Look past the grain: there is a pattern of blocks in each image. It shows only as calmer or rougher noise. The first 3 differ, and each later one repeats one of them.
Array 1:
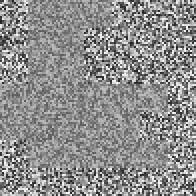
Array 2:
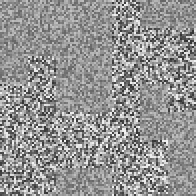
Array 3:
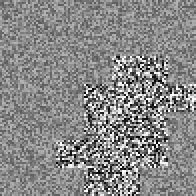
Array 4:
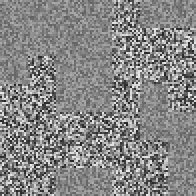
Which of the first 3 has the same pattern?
2
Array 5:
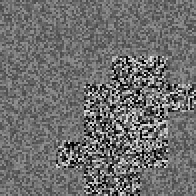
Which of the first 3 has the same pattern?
3
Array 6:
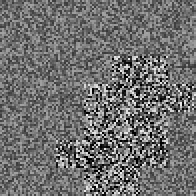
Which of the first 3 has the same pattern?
3
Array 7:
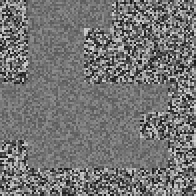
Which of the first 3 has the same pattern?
1
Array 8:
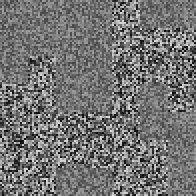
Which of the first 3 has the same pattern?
2
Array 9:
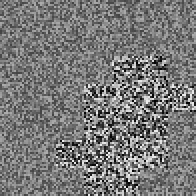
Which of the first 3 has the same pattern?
3
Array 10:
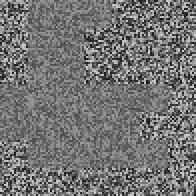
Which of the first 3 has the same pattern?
1
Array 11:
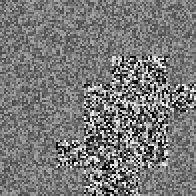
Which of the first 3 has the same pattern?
3
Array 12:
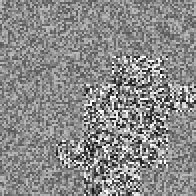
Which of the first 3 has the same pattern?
3
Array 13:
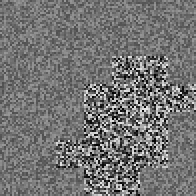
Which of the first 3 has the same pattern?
3
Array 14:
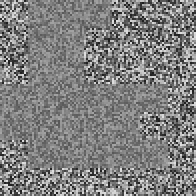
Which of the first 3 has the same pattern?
1
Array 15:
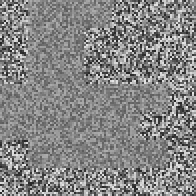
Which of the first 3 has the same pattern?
1
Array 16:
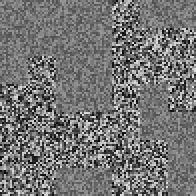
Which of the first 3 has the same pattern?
2
